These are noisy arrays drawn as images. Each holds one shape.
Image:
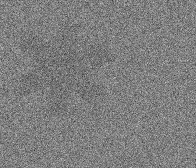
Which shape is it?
asterisk
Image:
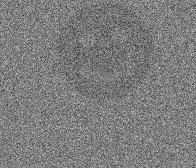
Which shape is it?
smiling face
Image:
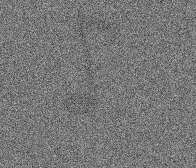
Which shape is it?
musical note
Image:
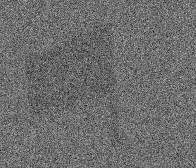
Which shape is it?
flag
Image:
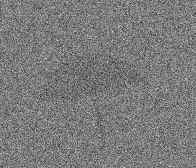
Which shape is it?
umbrella
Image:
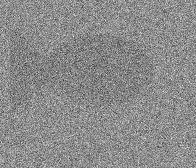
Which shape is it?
fish
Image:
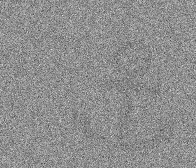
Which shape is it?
anchor
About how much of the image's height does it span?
two thirds
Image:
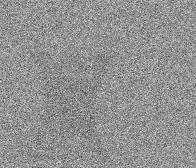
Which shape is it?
chess rook
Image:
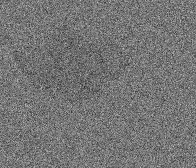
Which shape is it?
teapot
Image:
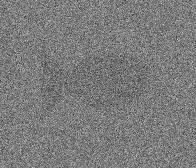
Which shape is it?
fish
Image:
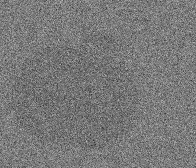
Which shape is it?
apple
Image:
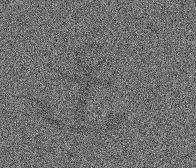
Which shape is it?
anchor
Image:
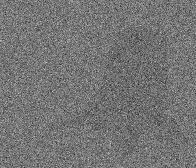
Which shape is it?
bell
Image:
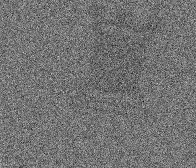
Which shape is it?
chess rook
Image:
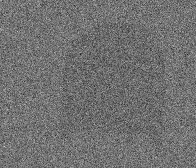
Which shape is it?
ghost
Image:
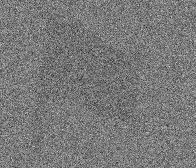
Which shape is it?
flag
